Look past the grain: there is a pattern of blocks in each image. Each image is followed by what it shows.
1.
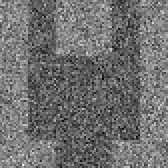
left and right mirror each other
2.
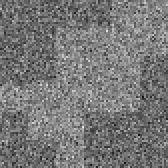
mirrored about the diagonal from the bottom left
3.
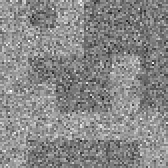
no symmetry
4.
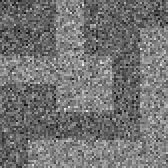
mirrored about the diagonal from the top left
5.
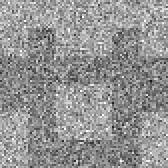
left and right mirror each other
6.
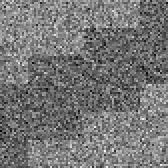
the same after a half turn
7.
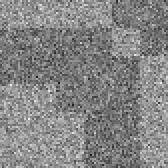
mirrored about the diagonal from the bottom left
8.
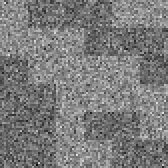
no symmetry
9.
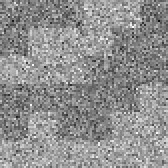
no symmetry
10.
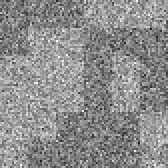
no symmetry
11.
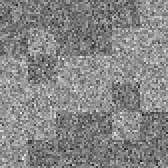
the same after a half turn
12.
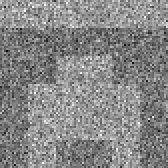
left and right mirror each other
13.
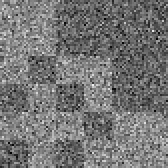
mirrored about the diagonal from the bottom left
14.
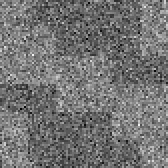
the same after a half turn
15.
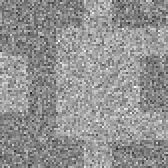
top and bottom mirror each other
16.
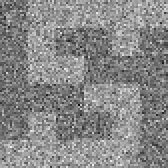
the same after a half turn
